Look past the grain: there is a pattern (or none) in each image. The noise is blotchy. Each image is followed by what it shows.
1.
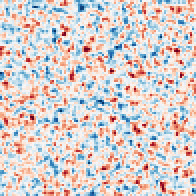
only noise
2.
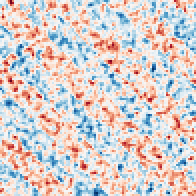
diagonal stripes
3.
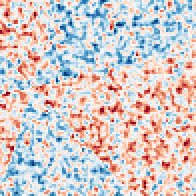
spokes from one point
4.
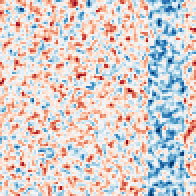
one vertical stripe
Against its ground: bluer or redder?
bluer
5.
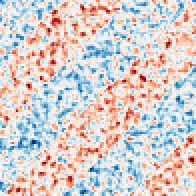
diagonal stripes
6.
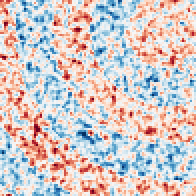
rings round one point
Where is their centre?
top right
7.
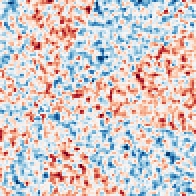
spokes from one point
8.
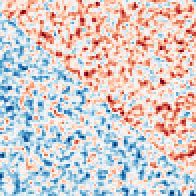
a sharp edge
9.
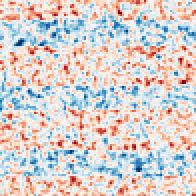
horizontal stripes
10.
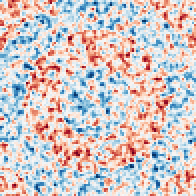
rings round one point
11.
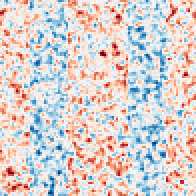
vertical stripes
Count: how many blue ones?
2
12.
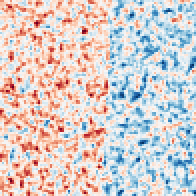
a sharp edge
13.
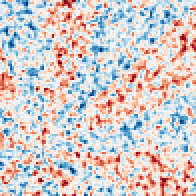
spokes from one point
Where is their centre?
bottom left
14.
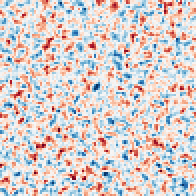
only noise
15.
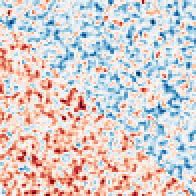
a sharp edge
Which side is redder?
bottom left
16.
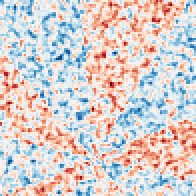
spokes from one point
